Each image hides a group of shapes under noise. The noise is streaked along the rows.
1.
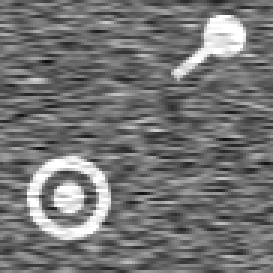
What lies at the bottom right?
nothing
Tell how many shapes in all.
2
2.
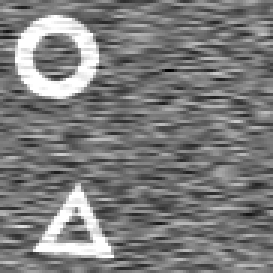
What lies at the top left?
ring
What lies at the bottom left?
triangle frame
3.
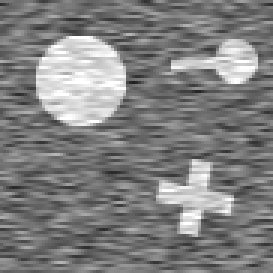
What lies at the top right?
lollipop
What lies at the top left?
disc
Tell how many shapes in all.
3
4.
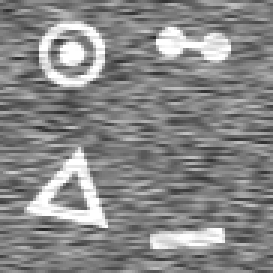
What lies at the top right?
dumbbell
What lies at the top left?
bullseye
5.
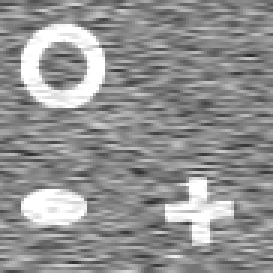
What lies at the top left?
ring
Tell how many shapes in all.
3
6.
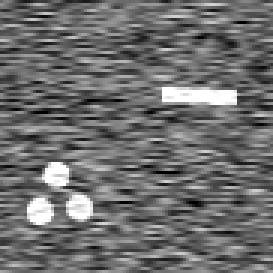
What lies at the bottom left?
three dots
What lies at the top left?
nothing
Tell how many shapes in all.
2
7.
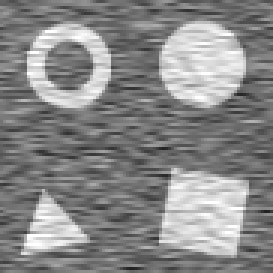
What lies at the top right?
disc
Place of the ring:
top left
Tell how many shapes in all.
4
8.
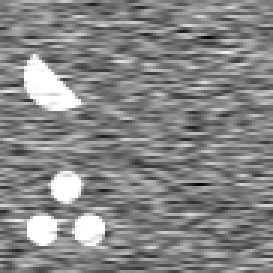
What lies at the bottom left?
three dots
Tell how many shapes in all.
2
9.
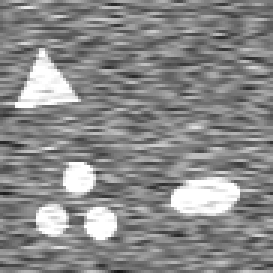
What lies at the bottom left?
three dots
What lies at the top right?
nothing
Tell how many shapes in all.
3
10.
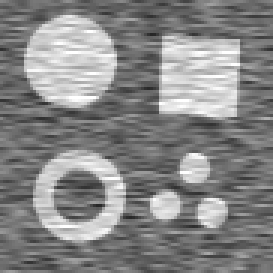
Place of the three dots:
bottom right
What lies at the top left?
disc
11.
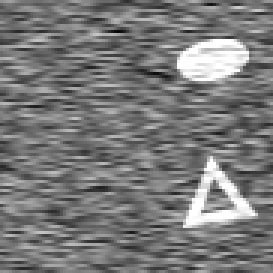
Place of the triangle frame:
bottom right
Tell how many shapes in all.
2
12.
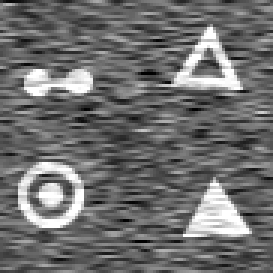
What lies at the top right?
triangle frame
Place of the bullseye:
bottom left
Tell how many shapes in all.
4
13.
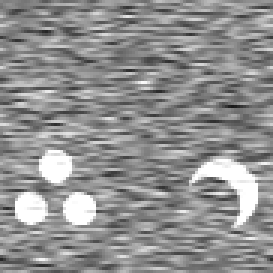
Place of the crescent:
bottom right
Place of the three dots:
bottom left
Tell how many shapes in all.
2
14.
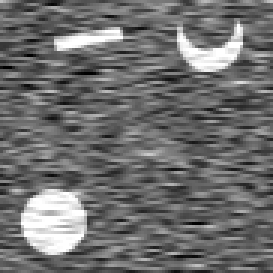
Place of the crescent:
top right
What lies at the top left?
bar
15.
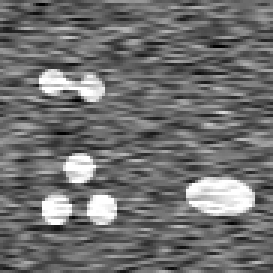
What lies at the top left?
dumbbell
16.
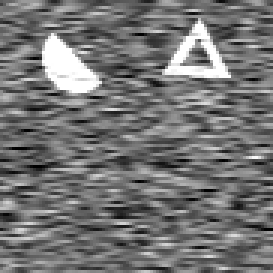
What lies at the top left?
half disc
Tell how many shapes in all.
2
